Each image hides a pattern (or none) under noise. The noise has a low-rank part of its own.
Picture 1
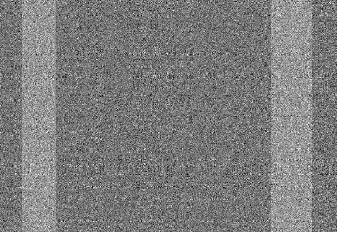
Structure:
bands of columns
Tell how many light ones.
2
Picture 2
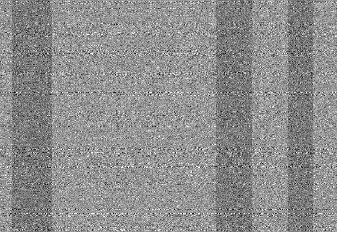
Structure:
bands of columns
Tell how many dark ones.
3
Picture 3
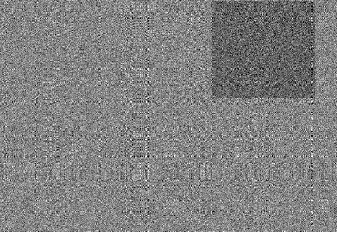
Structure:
one block
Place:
top right
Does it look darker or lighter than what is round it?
darker
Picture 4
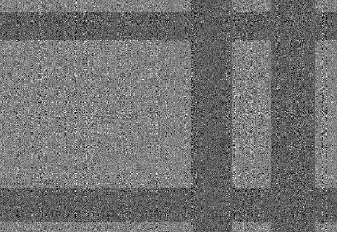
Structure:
bands of rows crossing bands of columns
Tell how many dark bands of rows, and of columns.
2 and 2
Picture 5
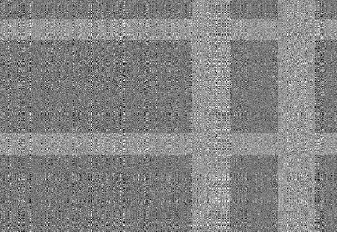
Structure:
bands of rows crossing bands of columns
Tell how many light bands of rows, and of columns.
2 and 2
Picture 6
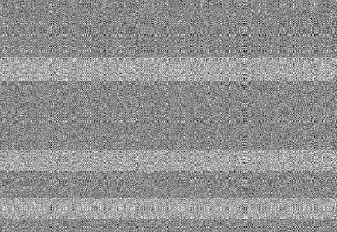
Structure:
bands of rows
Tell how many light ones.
3
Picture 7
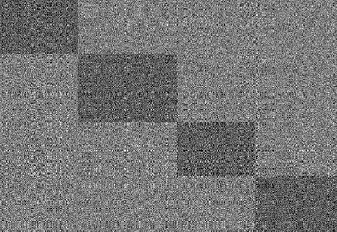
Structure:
blocks along the diagonal
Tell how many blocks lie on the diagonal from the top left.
4
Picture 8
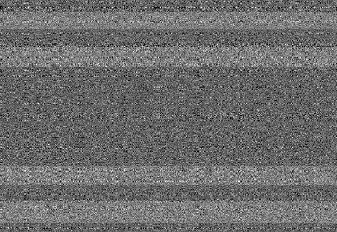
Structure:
bands of rows
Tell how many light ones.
4
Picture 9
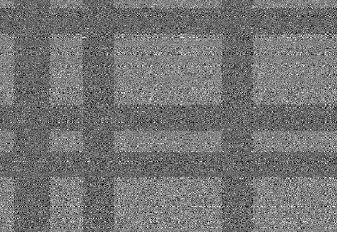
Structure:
bands of rows crossing bands of columns
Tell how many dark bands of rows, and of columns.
3 and 3
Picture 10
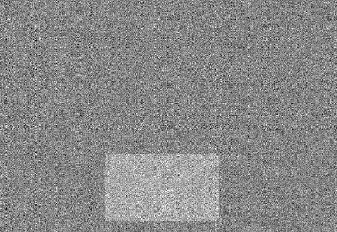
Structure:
one block
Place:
bottom middle
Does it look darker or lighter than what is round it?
lighter
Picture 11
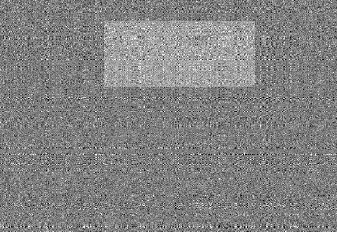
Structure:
one block
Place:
top middle
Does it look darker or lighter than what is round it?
lighter
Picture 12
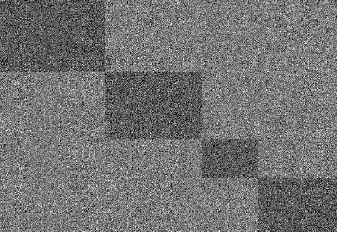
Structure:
blocks along the diagonal
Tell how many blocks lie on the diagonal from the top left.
4
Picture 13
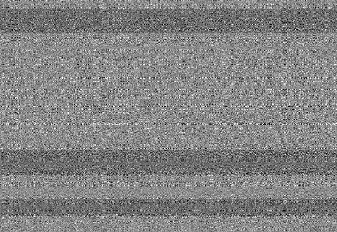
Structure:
bands of rows
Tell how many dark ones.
3
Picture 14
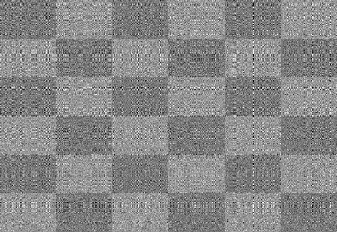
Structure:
a checkerboard
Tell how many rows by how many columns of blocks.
6 by 6
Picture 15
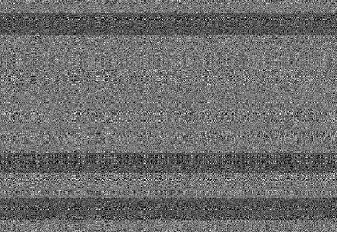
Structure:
bands of rows
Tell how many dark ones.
3
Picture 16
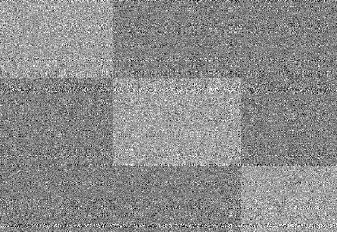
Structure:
blocks along the diagonal
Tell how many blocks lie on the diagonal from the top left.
3
